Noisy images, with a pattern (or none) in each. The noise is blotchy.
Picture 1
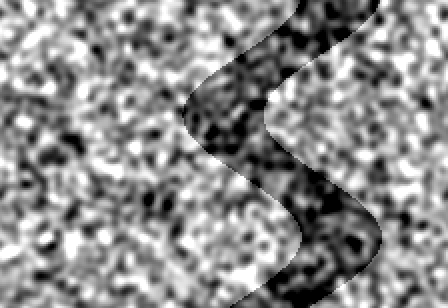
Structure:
a wavy band
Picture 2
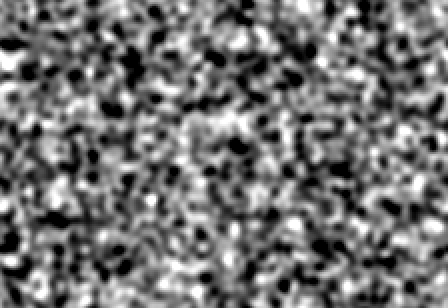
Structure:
only noise
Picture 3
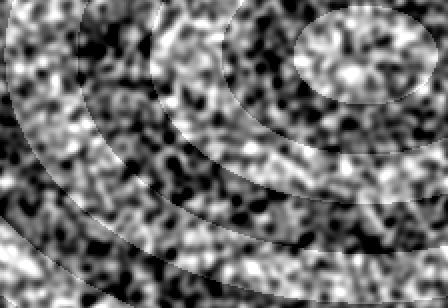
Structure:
rings round one point
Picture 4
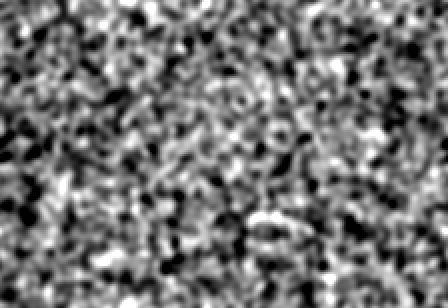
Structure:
only noise
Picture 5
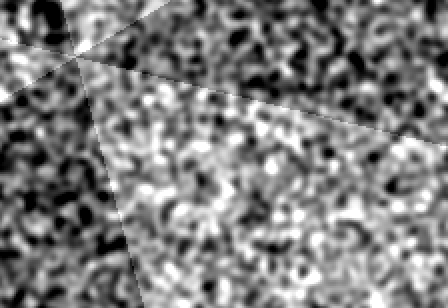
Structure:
spokes from one point
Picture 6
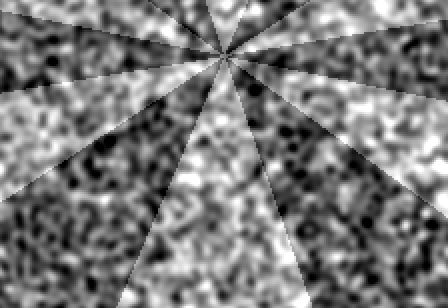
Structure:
spokes from one point
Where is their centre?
top middle
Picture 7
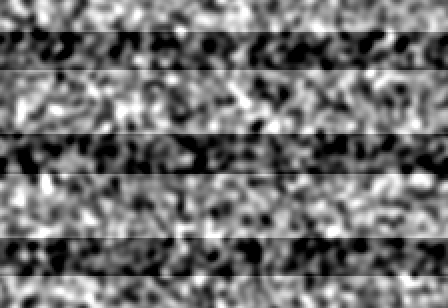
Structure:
horizontal stripes
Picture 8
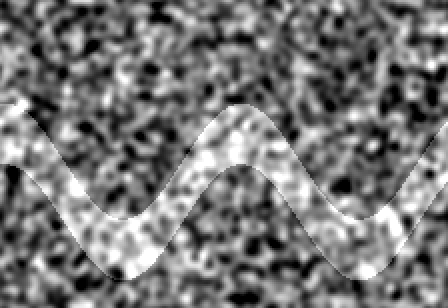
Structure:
a wavy band
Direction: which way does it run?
left to right
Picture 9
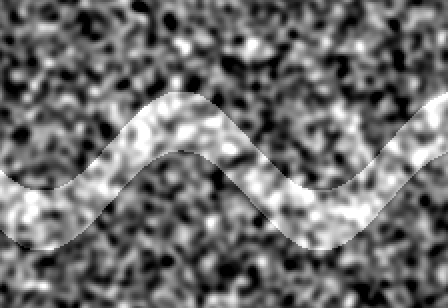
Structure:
a wavy band
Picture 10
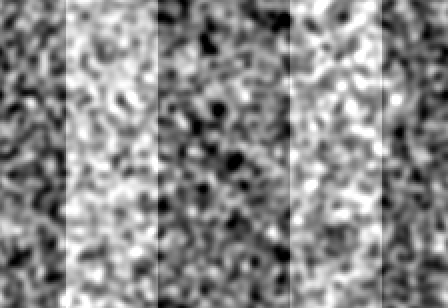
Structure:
vertical stripes
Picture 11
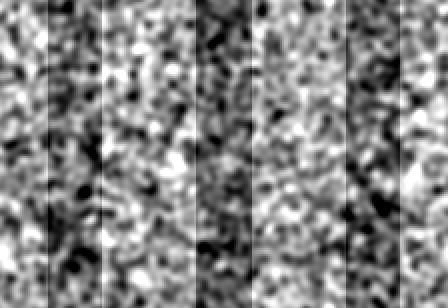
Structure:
vertical stripes
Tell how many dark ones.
3
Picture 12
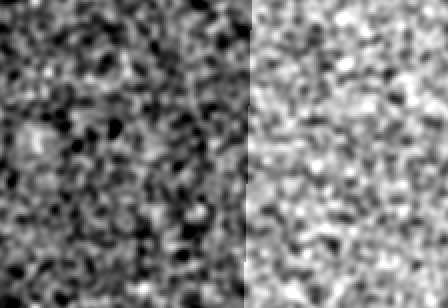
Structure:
a sharp edge
